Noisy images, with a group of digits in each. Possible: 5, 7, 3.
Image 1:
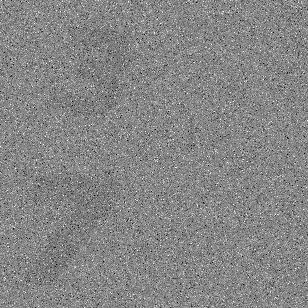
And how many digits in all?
2
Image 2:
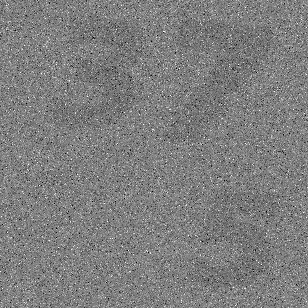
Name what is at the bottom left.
nothing
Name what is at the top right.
7
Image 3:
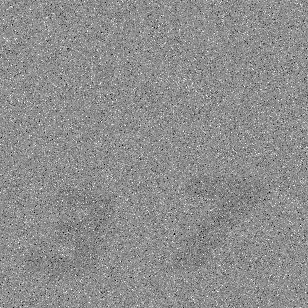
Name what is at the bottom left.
3
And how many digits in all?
2
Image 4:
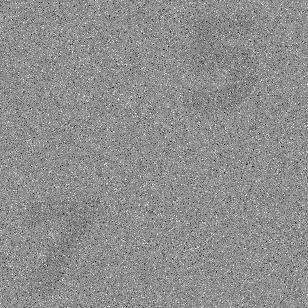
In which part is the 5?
top right
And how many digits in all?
2
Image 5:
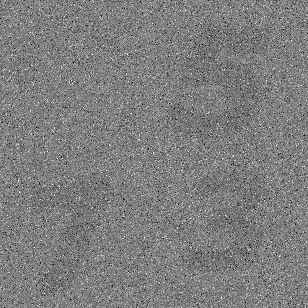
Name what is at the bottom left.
7
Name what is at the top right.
5
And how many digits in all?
3
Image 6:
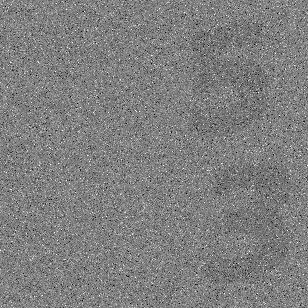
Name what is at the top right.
5
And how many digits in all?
2
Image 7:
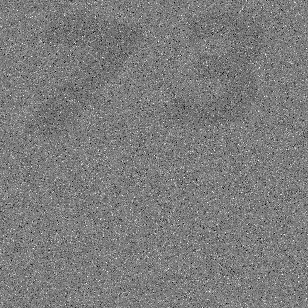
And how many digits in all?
2
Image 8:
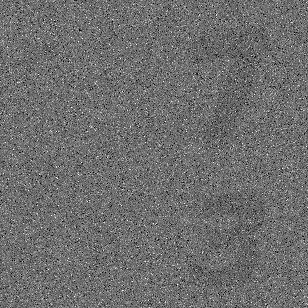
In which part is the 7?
top right
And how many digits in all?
2
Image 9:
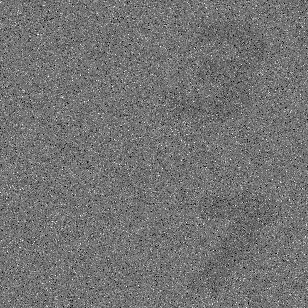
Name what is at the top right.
3
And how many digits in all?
2
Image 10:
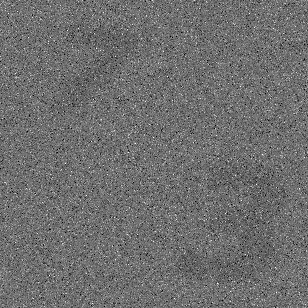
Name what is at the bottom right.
3
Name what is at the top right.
nothing
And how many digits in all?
2
